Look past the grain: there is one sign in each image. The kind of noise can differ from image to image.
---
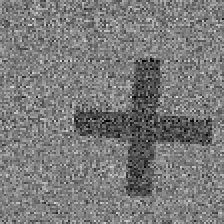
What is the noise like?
rows of uneven size
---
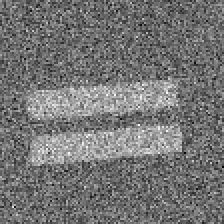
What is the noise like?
independent entries
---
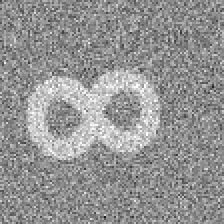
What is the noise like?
low rank plus noise
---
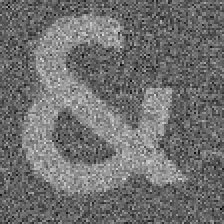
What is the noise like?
low rank plus noise
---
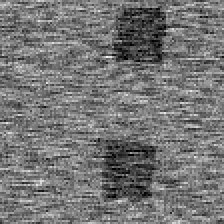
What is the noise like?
streaked along the rows
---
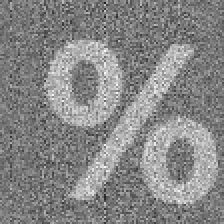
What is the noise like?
columns of uneven size
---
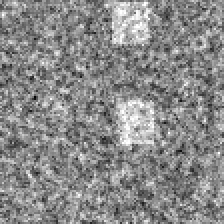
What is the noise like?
blotchy
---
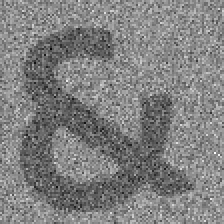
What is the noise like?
independent entries
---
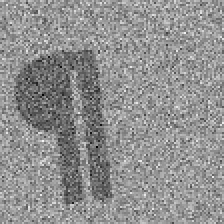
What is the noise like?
low rank plus noise
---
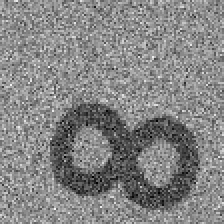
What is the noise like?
independent entries
